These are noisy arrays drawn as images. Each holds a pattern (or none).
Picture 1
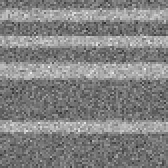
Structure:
bands of rows
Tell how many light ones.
4
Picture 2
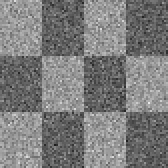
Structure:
a checkerboard
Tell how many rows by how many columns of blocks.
3 by 4
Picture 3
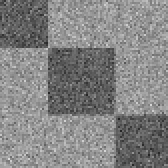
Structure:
blocks along the diagonal
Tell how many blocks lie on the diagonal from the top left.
3
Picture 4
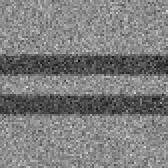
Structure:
bands of rows
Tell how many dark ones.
2
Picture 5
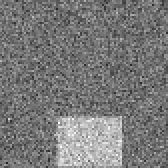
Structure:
one block
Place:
bottom middle
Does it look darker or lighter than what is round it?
lighter
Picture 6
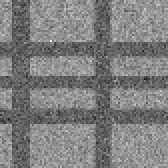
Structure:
bands of rows crossing bands of columns
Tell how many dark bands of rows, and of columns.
3 and 2
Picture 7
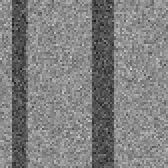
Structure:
bands of columns
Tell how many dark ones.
2
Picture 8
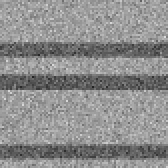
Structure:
bands of rows
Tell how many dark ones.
3
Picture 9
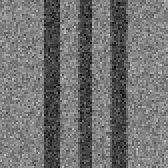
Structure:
bands of columns
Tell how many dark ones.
3
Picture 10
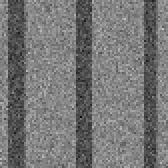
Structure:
bands of columns
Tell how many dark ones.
3
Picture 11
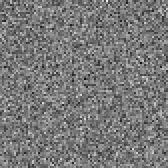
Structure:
only noise
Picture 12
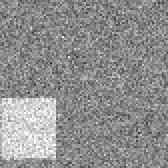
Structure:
one block
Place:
bottom left
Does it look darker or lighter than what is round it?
lighter
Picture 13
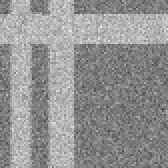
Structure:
bands of rows crossing bands of columns
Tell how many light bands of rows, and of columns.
1 and 2
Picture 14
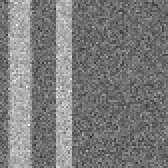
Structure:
bands of columns
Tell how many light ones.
2
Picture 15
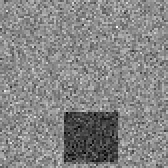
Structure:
one block
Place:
bottom middle
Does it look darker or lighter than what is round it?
darker
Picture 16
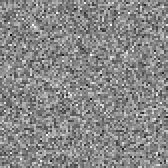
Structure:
only noise
